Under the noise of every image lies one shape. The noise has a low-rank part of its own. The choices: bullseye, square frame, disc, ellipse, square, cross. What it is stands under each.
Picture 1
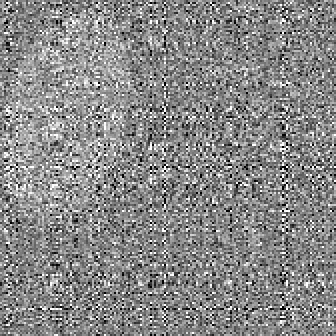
ellipse
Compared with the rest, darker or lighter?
lighter
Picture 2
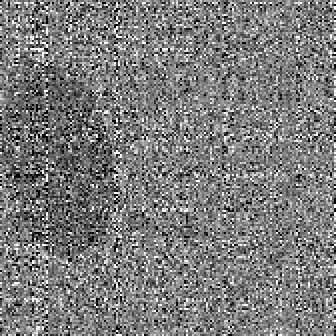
ellipse
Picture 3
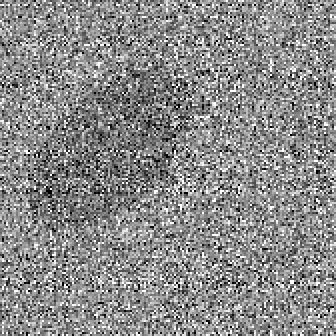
ellipse
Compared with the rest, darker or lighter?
darker
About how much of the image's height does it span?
half
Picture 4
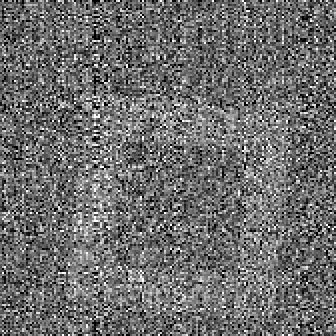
square frame
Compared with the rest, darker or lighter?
lighter
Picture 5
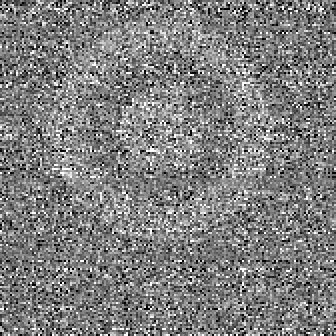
bullseye
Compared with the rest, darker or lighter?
lighter
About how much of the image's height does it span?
two thirds
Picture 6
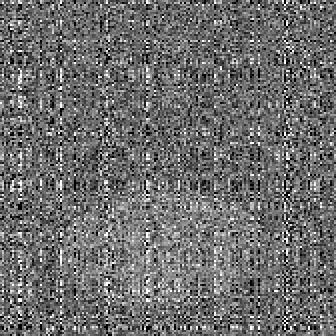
ellipse
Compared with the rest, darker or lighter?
lighter
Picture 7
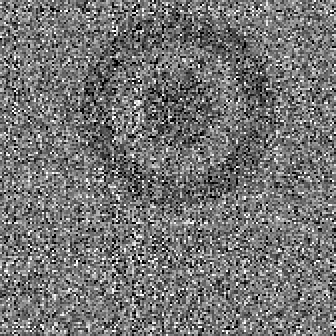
bullseye
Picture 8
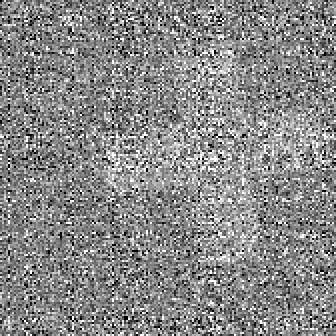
cross
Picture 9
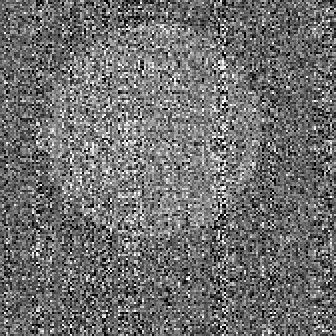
disc
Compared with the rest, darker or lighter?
lighter
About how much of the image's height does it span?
two thirds
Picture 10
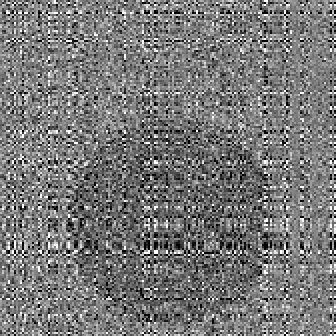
disc
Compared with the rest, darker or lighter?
darker
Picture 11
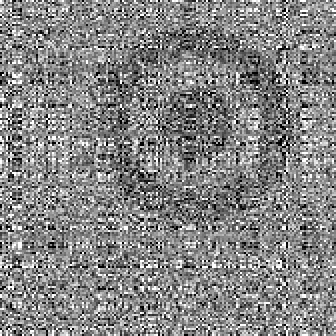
bullseye
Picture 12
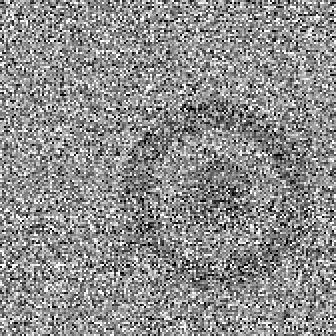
bullseye
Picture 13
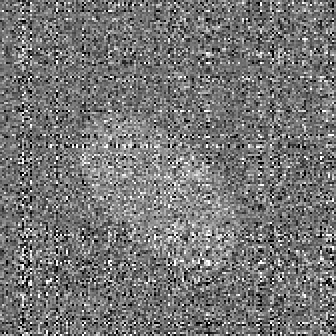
ellipse
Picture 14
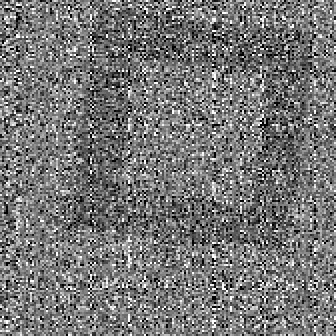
square frame
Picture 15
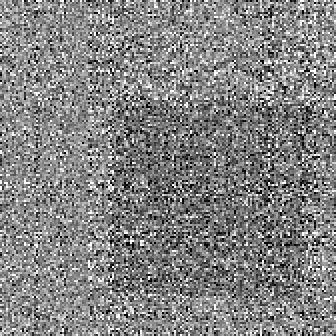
square
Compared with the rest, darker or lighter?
darker
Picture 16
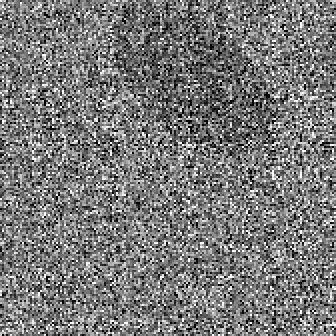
ellipse
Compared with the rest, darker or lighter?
darker
